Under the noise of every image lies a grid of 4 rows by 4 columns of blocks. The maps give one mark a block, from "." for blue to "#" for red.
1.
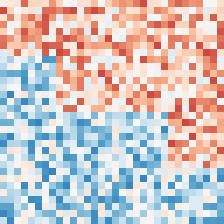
# # # #
. # # #
. . . #
. . . .
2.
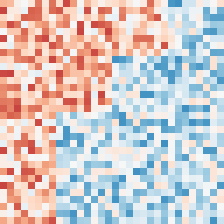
# # # .
# # . .
# . . .
# . . .
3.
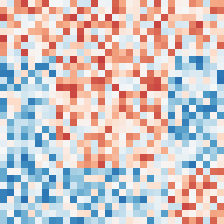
# # # #
. # # .
. # # .
. . . #
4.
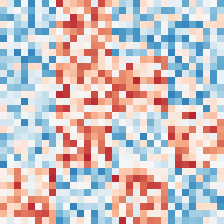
. # . .
. # # .
. # . #
# . # .
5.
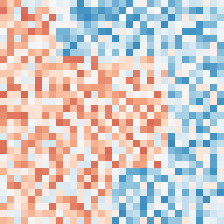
# . . .
# # # .
# # # .
# # . .
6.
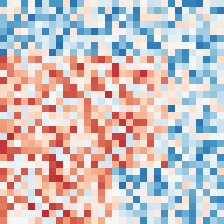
. . . .
# # # .
# # # .
# # . .
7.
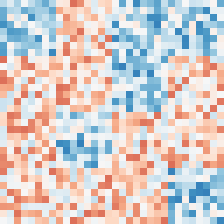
. # . .
# # . #
# . # #
# # # .
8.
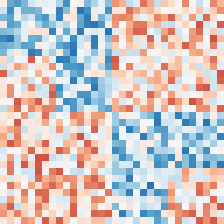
. . # #
# . # #
# # . .
# # . #
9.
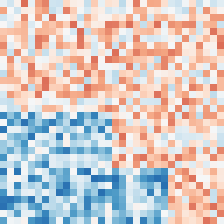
# # # #
# # # #
. . # #
. . . #
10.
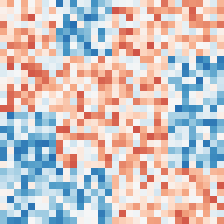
# . # #
# # # .
. # # .
. . # #
